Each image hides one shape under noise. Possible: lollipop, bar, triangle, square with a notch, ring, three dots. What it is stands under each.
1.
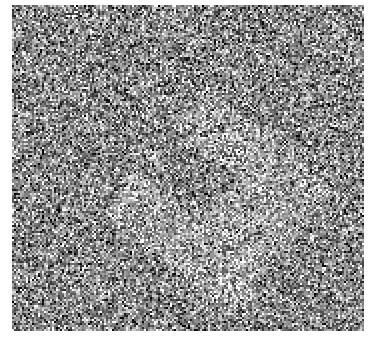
square with a notch
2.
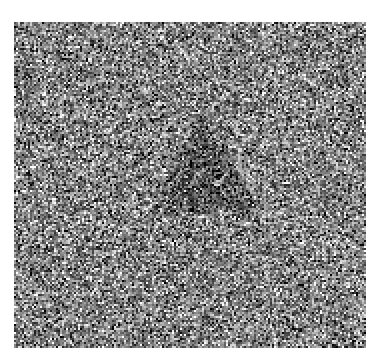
triangle
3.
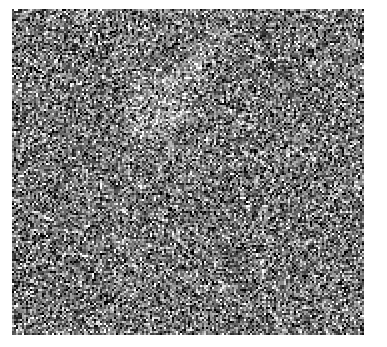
lollipop
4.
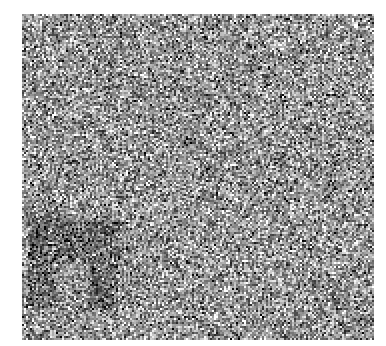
square with a notch
